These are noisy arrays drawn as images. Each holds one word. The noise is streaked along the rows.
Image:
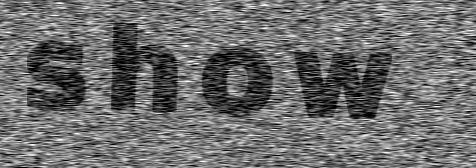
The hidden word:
show
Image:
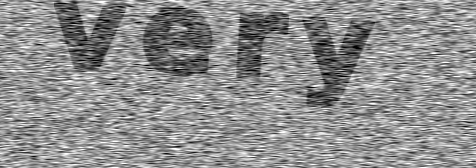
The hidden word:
very
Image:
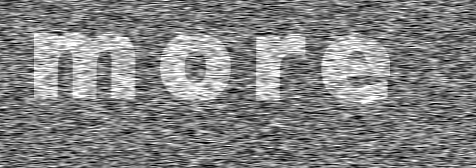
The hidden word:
more
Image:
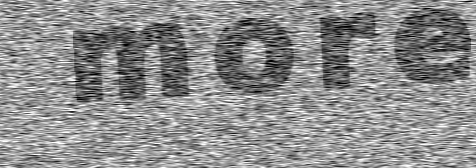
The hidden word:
more
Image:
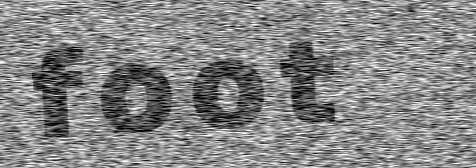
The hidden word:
foot
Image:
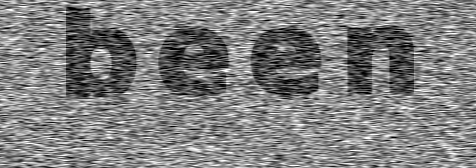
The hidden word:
been
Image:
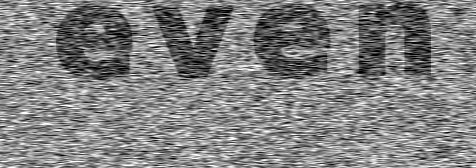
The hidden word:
even
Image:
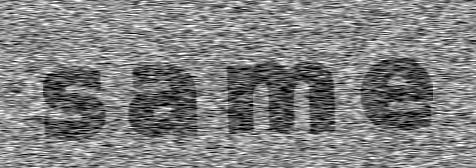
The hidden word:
same
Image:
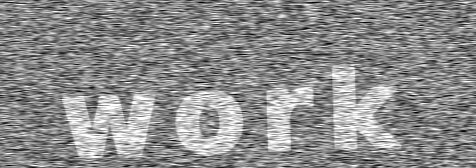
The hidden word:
work
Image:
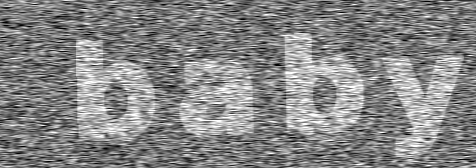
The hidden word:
baby
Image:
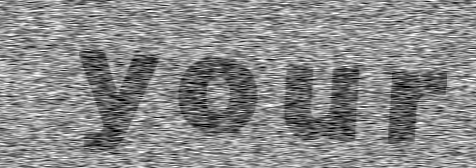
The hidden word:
your
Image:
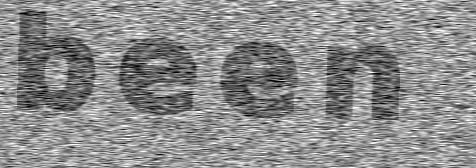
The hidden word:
been
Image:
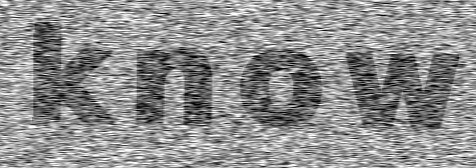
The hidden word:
know
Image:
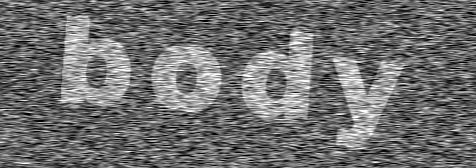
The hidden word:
body
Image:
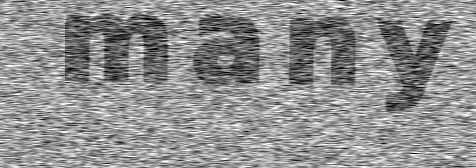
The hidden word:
many
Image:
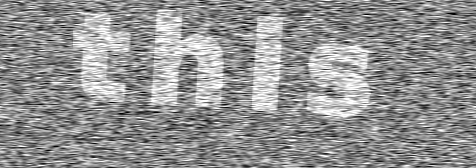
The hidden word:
this
